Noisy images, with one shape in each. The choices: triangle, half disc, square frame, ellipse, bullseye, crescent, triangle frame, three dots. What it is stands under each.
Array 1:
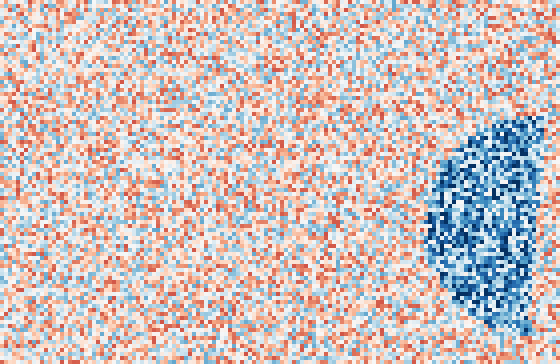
half disc
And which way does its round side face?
left
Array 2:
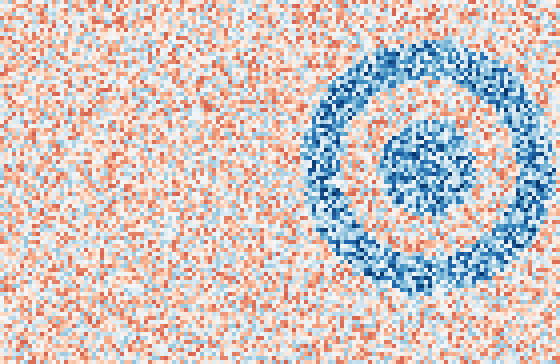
bullseye
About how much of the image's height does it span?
two thirds
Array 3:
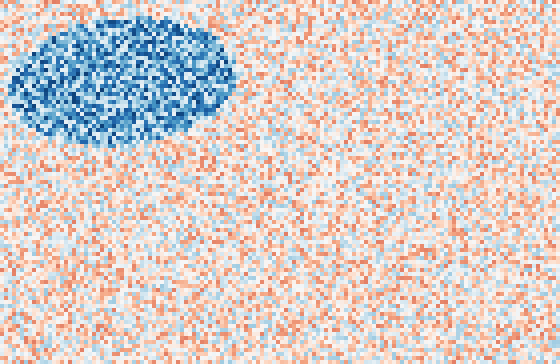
ellipse
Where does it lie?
top left
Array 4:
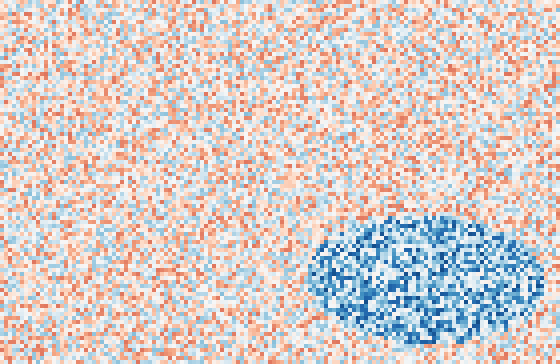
ellipse
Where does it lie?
bottom right
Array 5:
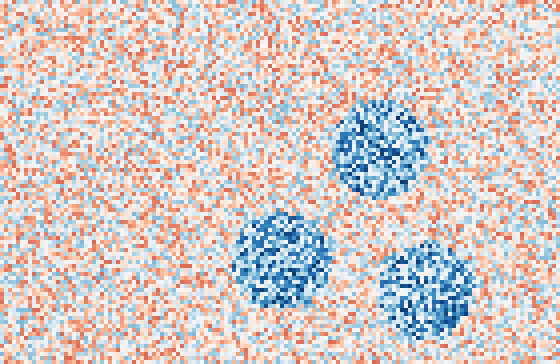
three dots
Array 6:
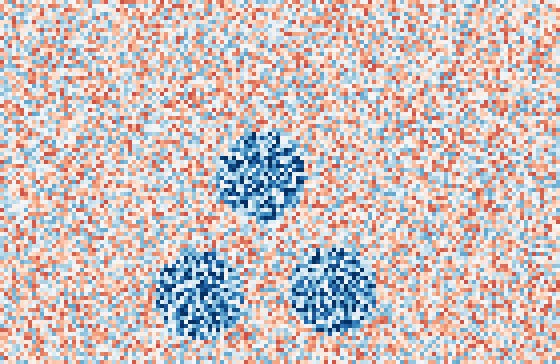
three dots
